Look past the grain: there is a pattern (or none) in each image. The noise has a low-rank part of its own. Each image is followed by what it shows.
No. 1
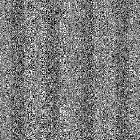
vertical stripes
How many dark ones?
4
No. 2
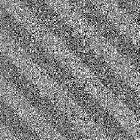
diagonal stripes
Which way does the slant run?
top left to bottom right
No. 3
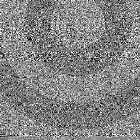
rings round one point
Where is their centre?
top middle
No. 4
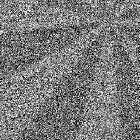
spokes from one point
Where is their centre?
top right
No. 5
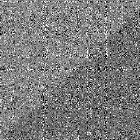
a sharp edge
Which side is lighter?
top left
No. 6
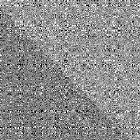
a sharp edge
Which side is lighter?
top right
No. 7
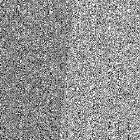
a sharp edge
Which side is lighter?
right
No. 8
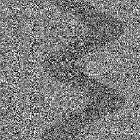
a wavy band
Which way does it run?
top to bottom
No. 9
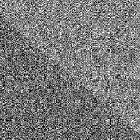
a sharp edge
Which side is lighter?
top right
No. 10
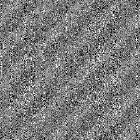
diagonal stripes
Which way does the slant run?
bottom left to top right
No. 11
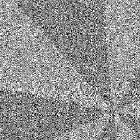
spokes from one point
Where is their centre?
bottom right
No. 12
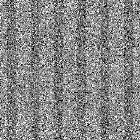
vertical stripes
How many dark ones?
6
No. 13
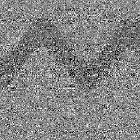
a wavy band
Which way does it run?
left to right
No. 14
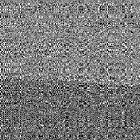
a sharp edge
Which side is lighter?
top
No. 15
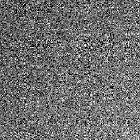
a smooth slope
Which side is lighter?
bottom right
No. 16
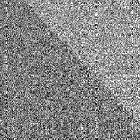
a sharp edge
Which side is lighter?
top right
